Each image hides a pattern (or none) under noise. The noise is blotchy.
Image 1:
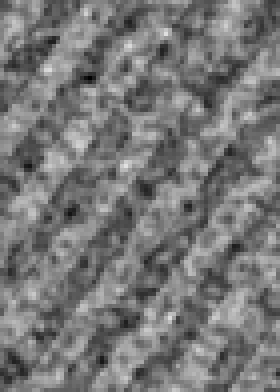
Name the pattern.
diagonal stripes
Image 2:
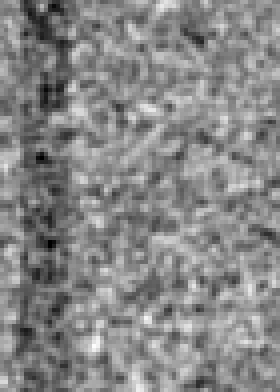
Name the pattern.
one vertical stripe
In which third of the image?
left
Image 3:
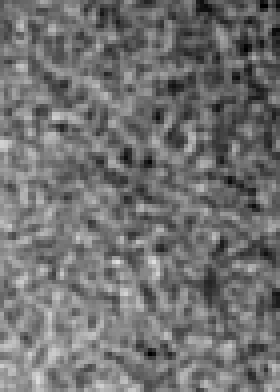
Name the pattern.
a smooth slope
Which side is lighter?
bottom left
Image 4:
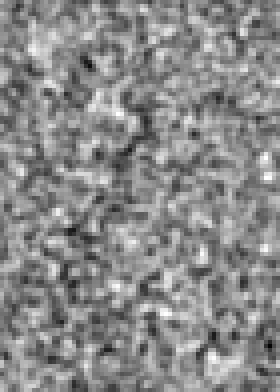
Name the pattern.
only noise
